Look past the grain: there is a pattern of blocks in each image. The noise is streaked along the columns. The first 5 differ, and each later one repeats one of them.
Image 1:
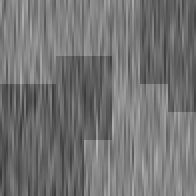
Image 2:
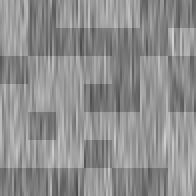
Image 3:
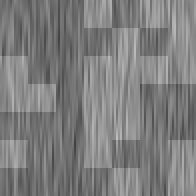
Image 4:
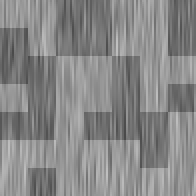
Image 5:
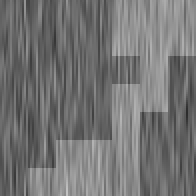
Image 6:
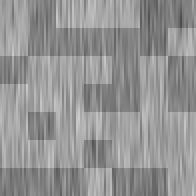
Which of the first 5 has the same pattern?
2
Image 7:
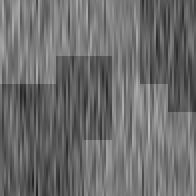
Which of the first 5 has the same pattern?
1
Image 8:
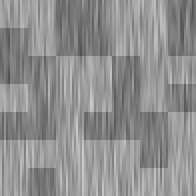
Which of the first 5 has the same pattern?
4
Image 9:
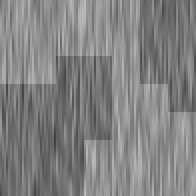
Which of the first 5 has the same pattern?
1
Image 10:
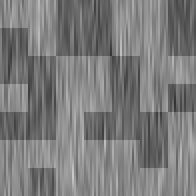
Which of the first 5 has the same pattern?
4
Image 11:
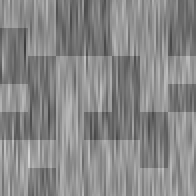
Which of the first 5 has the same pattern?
4
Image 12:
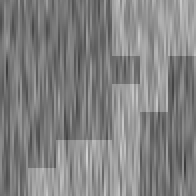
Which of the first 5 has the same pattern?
5
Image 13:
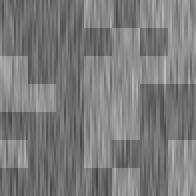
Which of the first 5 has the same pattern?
3
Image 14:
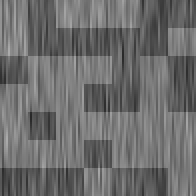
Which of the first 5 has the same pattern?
2
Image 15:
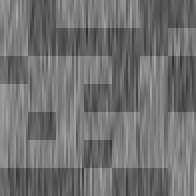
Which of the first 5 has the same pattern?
2
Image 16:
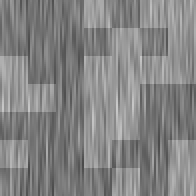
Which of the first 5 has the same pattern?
3
